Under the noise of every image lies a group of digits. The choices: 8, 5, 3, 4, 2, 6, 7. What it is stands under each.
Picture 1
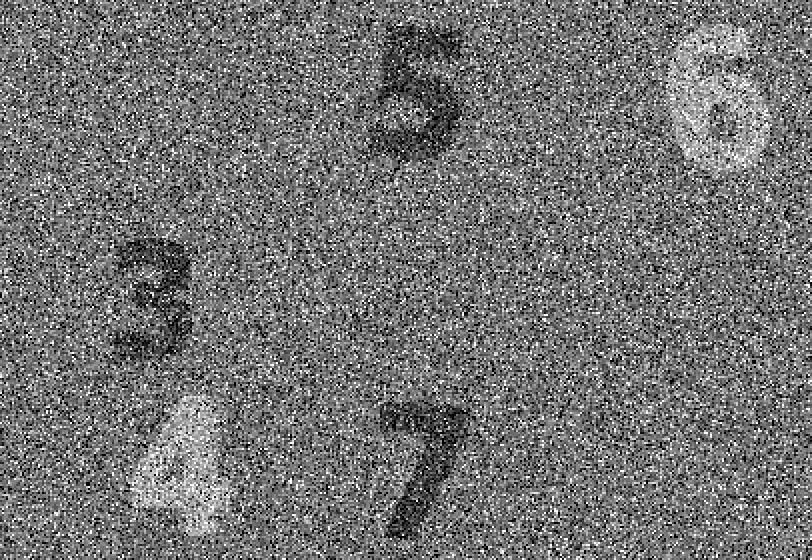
top middle: dark 5; top right: light 6; middle left: dark 3; bottom left: light 4; bottom middle: dark 7
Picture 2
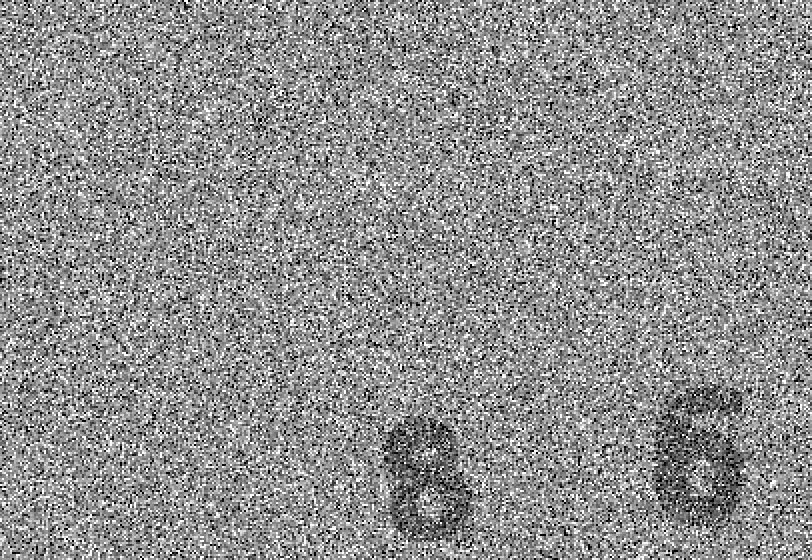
bottom middle: dark 8; bottom right: dark 6
